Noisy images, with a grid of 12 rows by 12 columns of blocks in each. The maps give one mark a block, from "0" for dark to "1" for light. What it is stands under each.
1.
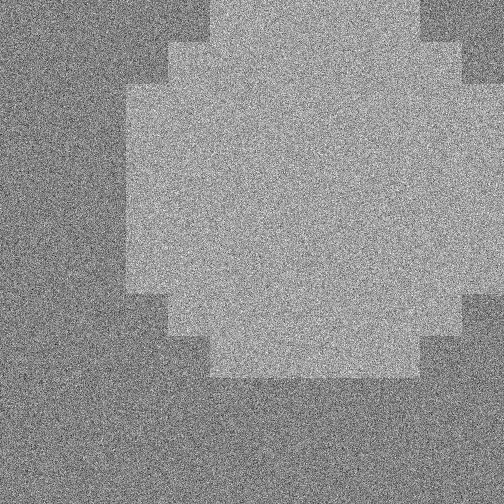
0 0 0 0 0 1 1 1 1 1 0 0
0 0 0 0 1 1 1 1 1 1 1 0
0 0 0 1 1 1 1 1 1 1 1 1
0 0 0 1 1 1 1 1 1 1 1 1
0 0 0 1 1 1 1 1 1 1 1 1
0 0 0 1 1 1 1 1 1 1 1 1
0 0 0 1 1 1 1 1 1 1 1 1
0 0 0 0 1 1 1 1 1 1 1 0
0 0 0 0 0 1 1 1 1 1 0 0
0 0 0 0 0 0 0 0 0 0 0 0
0 0 0 0 0 0 0 0 0 0 0 0
0 0 0 0 0 0 0 0 0 0 0 0
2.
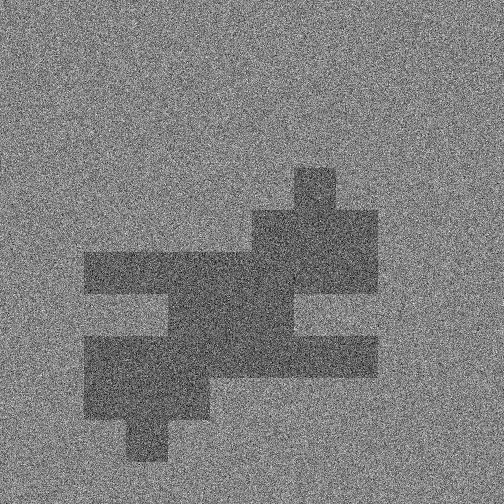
1 1 1 1 1 1 1 1 1 1 1 1
1 1 1 1 1 1 1 1 1 1 1 1
1 1 1 1 1 1 1 1 1 1 1 1
1 1 1 1 1 1 1 1 1 1 1 1
1 1 1 1 1 1 1 0 1 1 1 1
1 1 1 1 1 1 0 0 0 1 1 1
1 1 0 0 0 0 0 0 0 1 1 1
1 1 1 1 0 0 0 1 1 1 1 1
1 1 0 0 0 0 0 0 0 1 1 1
1 1 0 0 0 1 1 1 1 1 1 1
1 1 1 0 1 1 1 1 1 1 1 1
1 1 1 1 1 1 1 1 1 1 1 1
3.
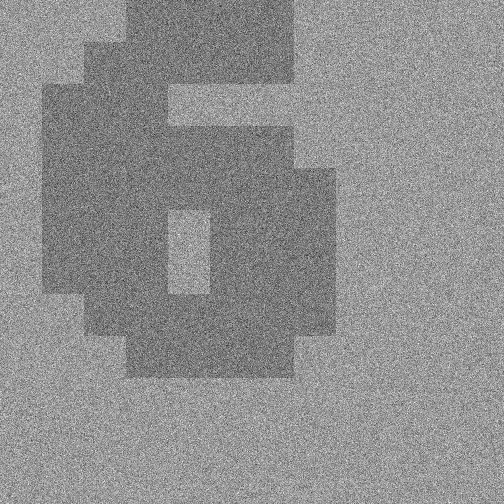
1 1 1 0 0 0 0 1 1 1 1 1
1 1 0 0 0 0 0 1 1 1 1 1
1 0 0 0 1 1 1 1 1 1 1 1
1 0 0 0 0 0 0 1 1 1 1 1
1 0 0 0 0 0 0 0 1 1 1 1
1 0 0 0 1 0 0 0 1 1 1 1
1 0 0 0 1 0 0 0 1 1 1 1
1 1 0 0 0 0 0 0 1 1 1 1
1 1 1 0 0 0 0 1 1 1 1 1
1 1 1 1 1 1 1 1 1 1 1 1
1 1 1 1 1 1 1 1 1 1 1 1
1 1 1 1 1 1 1 1 1 1 1 1
